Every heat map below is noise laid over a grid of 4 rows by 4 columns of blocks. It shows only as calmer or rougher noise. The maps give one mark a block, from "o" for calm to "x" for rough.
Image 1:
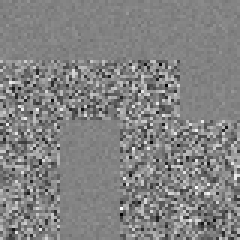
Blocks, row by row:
o o o o
x x x o
x o x x
x o x x
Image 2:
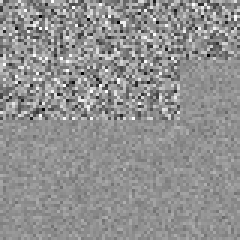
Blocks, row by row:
x x x x
x x x o
o o o o
o o o o
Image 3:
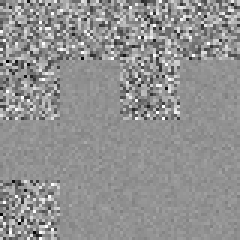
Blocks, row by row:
x x x x
x o x o
o o o o
x o o o
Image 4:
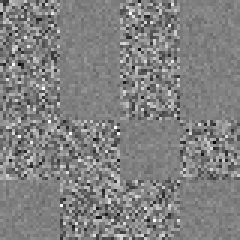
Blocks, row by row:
x o x o
x o x o
x x o x
o x x o
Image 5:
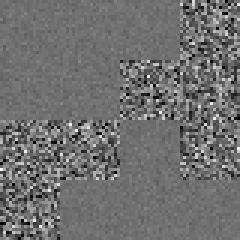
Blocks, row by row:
o o o x
o o x x
x x o x
x o o o
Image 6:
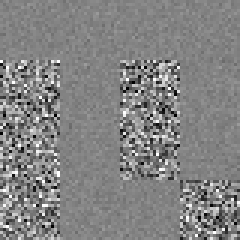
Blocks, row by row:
o o o o
x o x o
x o x o
x o o x
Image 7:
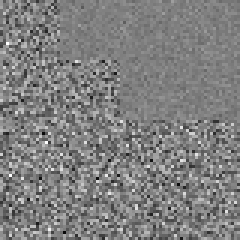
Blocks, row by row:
x o o o
x x o o
x x x x
x x x x
